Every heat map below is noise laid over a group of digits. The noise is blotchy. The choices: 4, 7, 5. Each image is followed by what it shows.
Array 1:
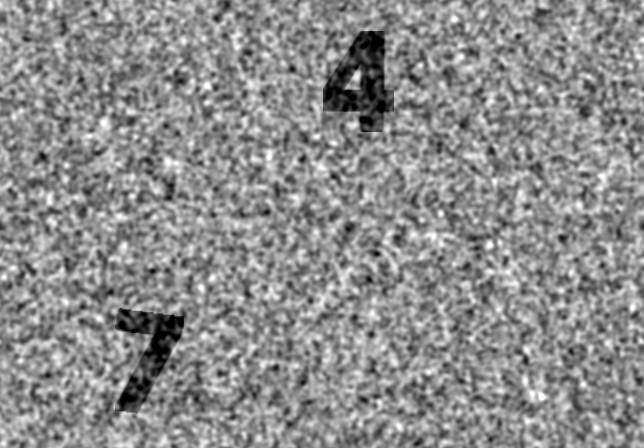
top middle: 4; bottom left: 7
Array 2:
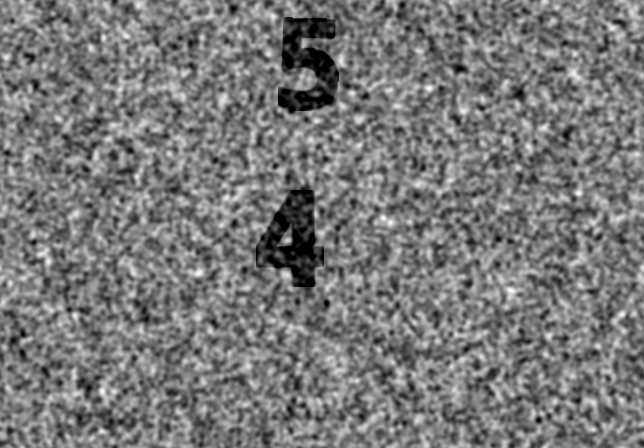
top middle: 5; centre: 4
